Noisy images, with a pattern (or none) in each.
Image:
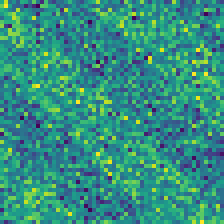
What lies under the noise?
diagonal stripes
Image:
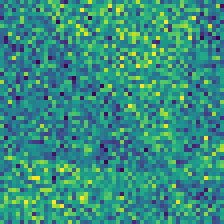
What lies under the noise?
spokes from one point
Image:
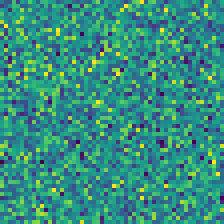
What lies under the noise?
only noise
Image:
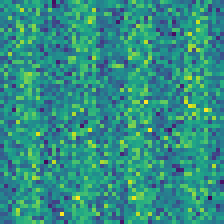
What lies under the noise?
vertical stripes
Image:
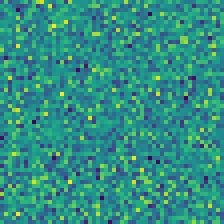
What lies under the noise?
only noise
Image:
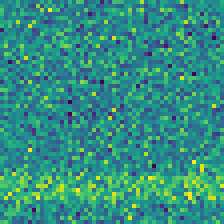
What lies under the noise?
one horizontal stripe
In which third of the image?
bottom
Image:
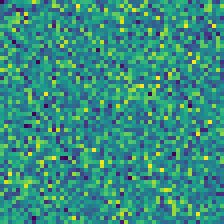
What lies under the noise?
only noise
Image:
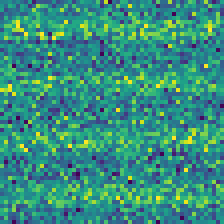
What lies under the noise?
horizontal stripes
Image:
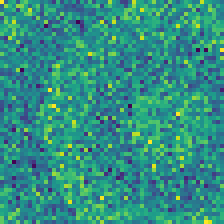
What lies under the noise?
rings round one point
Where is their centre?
middle right
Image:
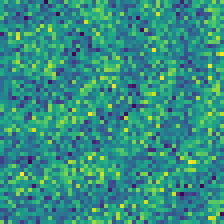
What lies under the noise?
rings round one point
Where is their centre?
top left
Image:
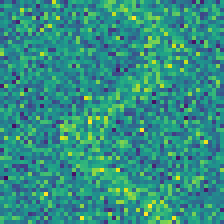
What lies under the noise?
a wavy band
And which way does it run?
top to bottom
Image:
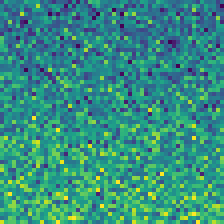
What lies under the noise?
a smooth slope
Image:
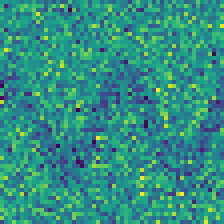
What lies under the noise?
a wavy band
